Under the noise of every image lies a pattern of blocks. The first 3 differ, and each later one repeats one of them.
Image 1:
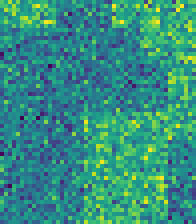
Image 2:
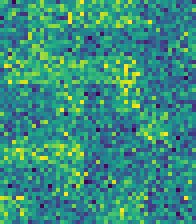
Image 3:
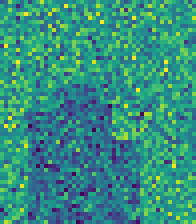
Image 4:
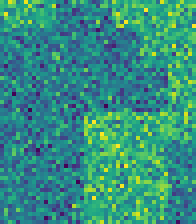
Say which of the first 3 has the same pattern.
1
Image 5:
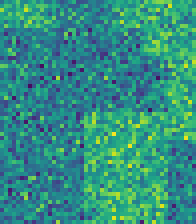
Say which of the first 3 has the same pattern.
1
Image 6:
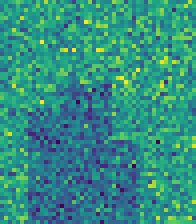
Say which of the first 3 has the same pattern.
3
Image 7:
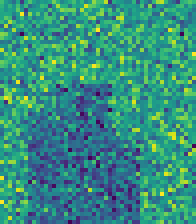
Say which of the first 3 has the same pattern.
3
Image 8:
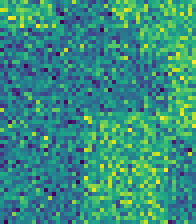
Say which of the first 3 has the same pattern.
1
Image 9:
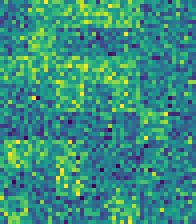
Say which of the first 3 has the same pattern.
2
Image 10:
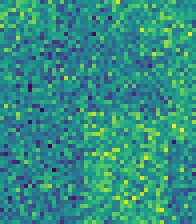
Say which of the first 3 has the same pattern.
1
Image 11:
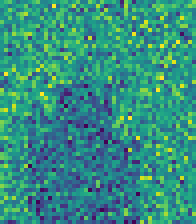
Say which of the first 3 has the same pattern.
3
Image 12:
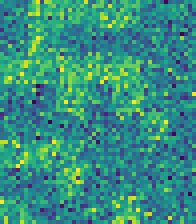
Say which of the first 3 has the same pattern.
2
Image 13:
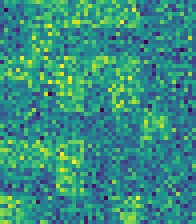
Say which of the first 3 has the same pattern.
2
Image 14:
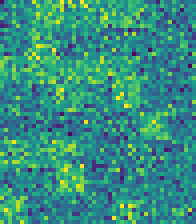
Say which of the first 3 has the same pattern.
2
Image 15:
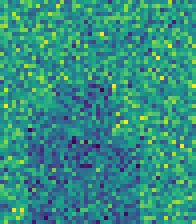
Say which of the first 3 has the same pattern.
3
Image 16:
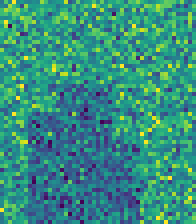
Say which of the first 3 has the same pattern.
3
